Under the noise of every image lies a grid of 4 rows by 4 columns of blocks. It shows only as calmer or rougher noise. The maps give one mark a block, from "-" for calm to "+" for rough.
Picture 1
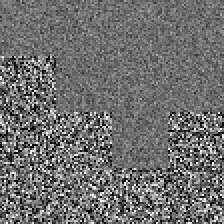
- - - -
+ - - -
+ + - +
+ + + +
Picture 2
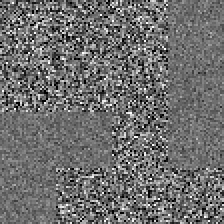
+ + + -
+ + + -
- - + -
- + + +
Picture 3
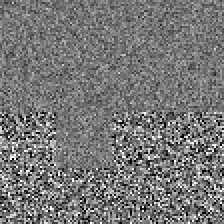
- - - -
- - - -
+ - + +
+ + + +
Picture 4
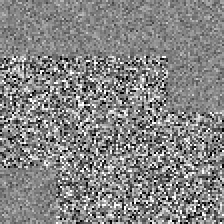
- - - -
+ + + -
+ + + +
- + + +
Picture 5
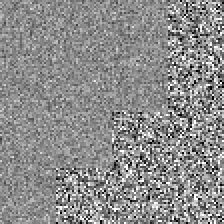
- - - +
- - - +
- - + +
- + + +
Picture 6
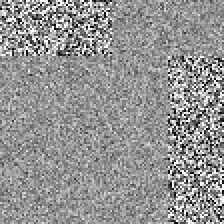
+ + - -
- - - +
- - - +
- - - +
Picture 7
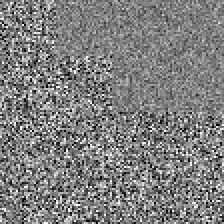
+ - - -
+ + - -
+ + + +
+ + + +
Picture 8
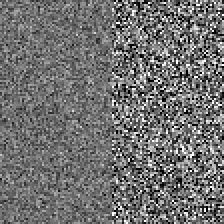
- - + +
- - + +
- - + +
- - + +
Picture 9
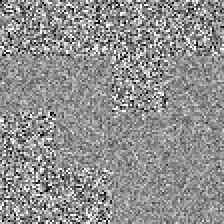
+ + + +
- - + -
+ - - -
+ + - -
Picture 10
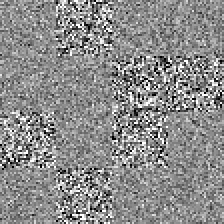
- + - -
- - + +
+ - + -
- + - -
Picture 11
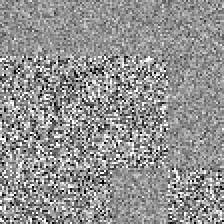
- - - -
+ + + -
+ + + -
+ + - +
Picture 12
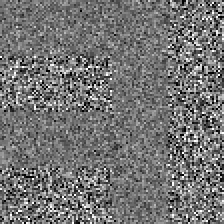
- - - +
+ + - +
- - - +
+ + - +
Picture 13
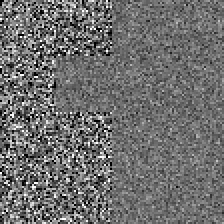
+ + - -
+ - - -
+ + - -
+ + - -
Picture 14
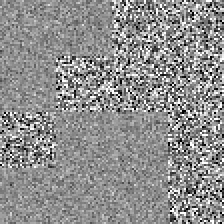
- - + +
- + + +
+ - - +
- - - +
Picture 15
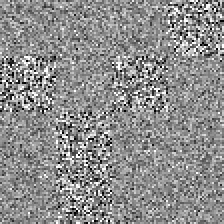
- - - +
+ - + -
- + - -
- + - -
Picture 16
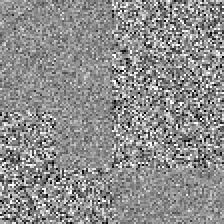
- - + +
- - + +
+ - + +
+ + - -
